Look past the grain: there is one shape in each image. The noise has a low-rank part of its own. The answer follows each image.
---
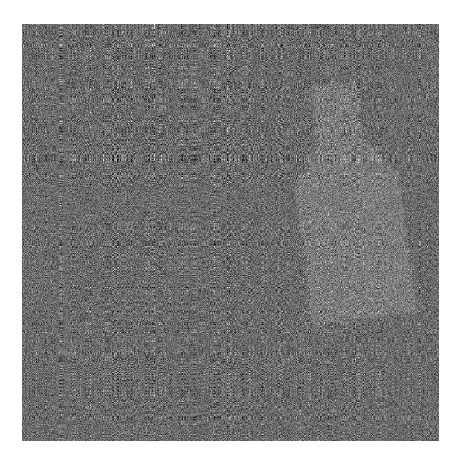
light bottle
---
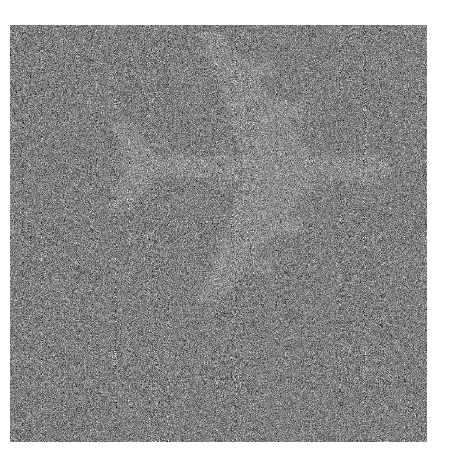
light airplane
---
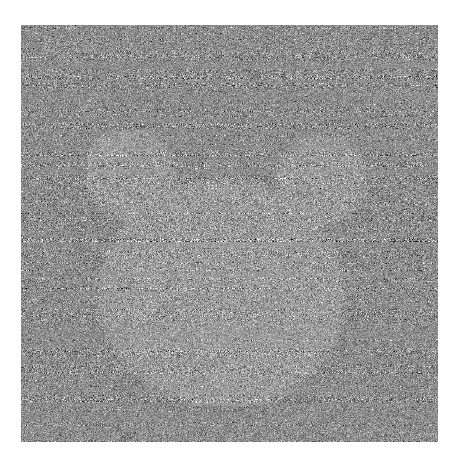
light bear's head
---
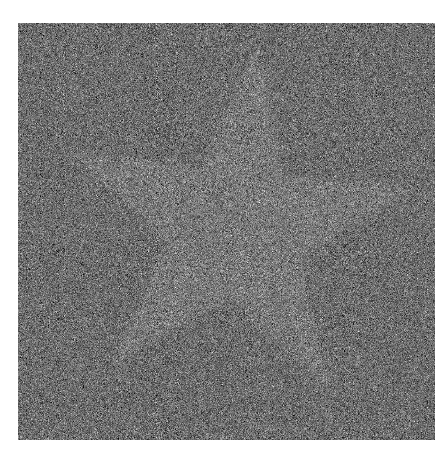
light star
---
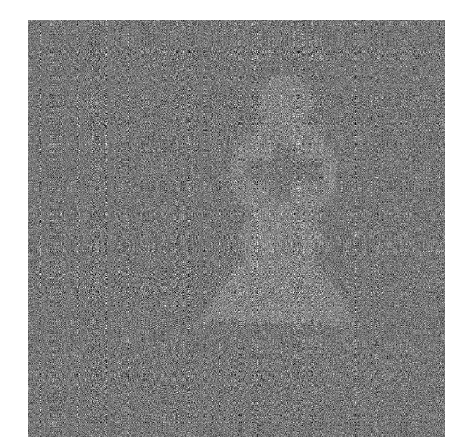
light chess bishop
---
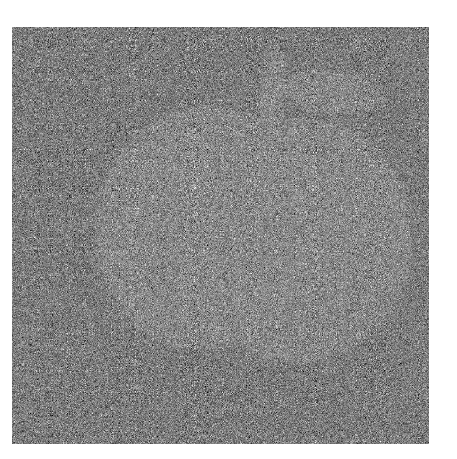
light apple
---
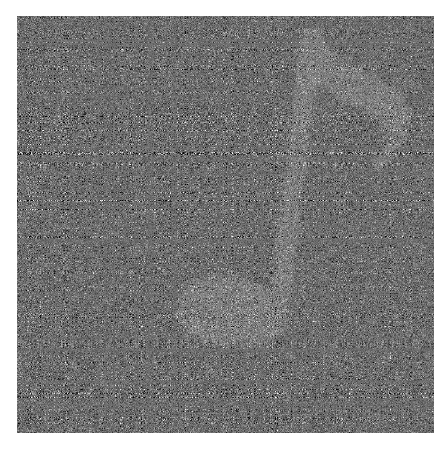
light musical note
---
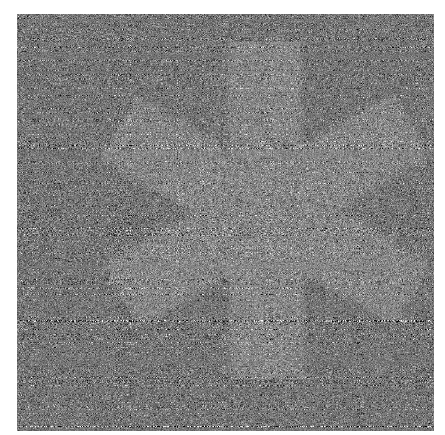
light asterisk
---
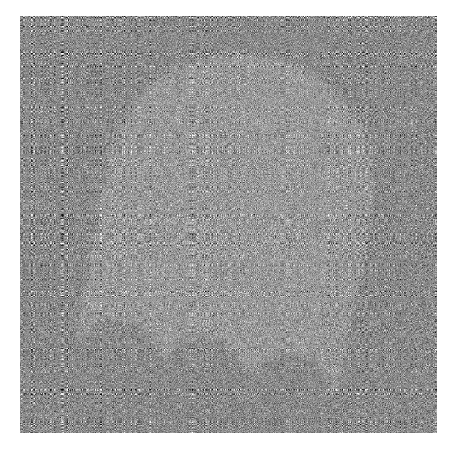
light ghost
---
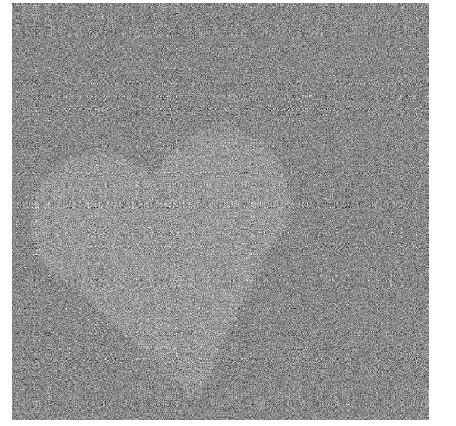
light heart
